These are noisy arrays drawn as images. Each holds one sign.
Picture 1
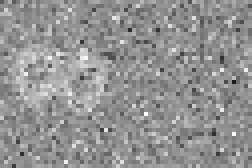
infinity sign
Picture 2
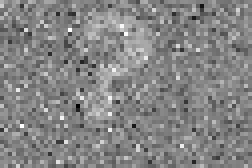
question mark
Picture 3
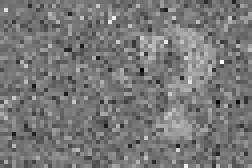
question mark
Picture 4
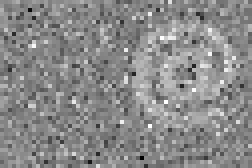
at sign
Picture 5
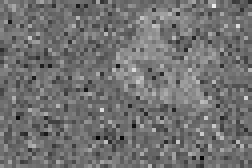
ampersand
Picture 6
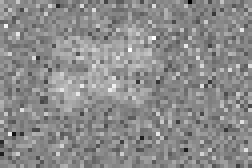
not-equal sign
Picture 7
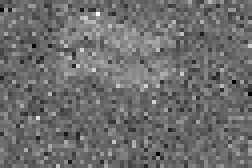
approximately sign
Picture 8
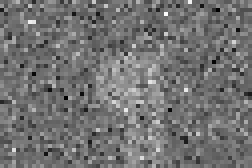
pilcrow
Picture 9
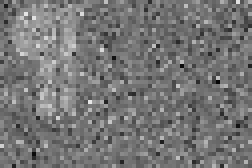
pilcrow
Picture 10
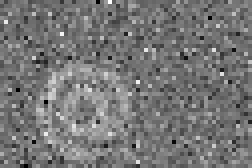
at sign
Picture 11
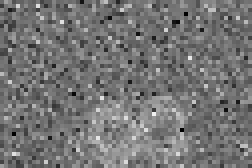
infinity sign
